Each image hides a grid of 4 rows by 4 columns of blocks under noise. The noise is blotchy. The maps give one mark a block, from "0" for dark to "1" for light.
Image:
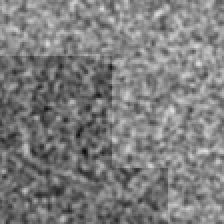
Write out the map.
1111
0011
0011
0001
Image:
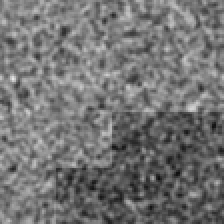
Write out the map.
1111
1111
1100
1000
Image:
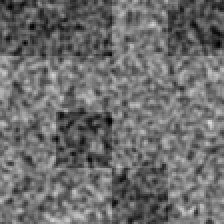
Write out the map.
0010
1111
1011
1101
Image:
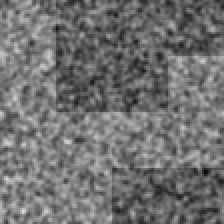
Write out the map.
1000
1001
1111
1100
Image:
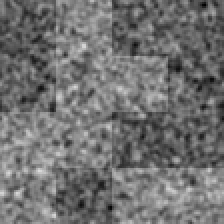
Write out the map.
0100
0110
1100
1011
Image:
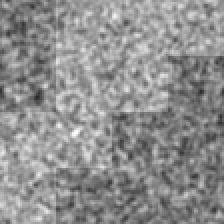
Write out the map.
0111
0110
1100
1000
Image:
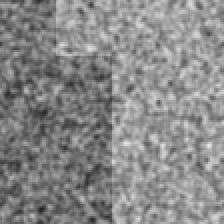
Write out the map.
0111
0011
0011
0011
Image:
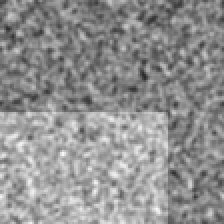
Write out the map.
0000
0000
1110
1110
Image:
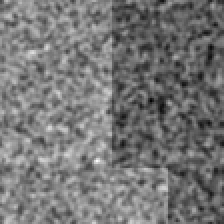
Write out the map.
1100
1100
1100
1110
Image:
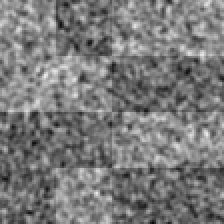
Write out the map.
1011
1100
0011
0100
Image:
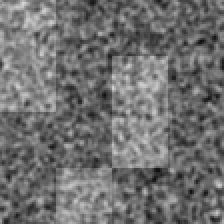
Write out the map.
1000
1010
0010
0100
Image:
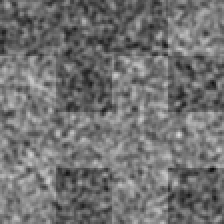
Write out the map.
0001
1010
1111
1010
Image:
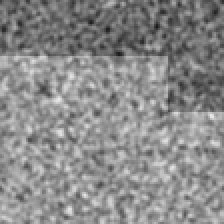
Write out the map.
0000
1110
1111
1111
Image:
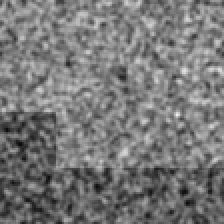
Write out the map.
1111
1111
0111
0000
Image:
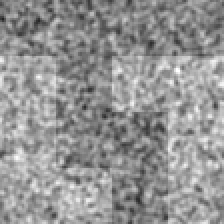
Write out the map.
0000
1011
1001
1101
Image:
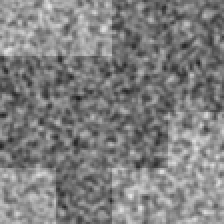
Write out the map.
1100
0000
0001
1011
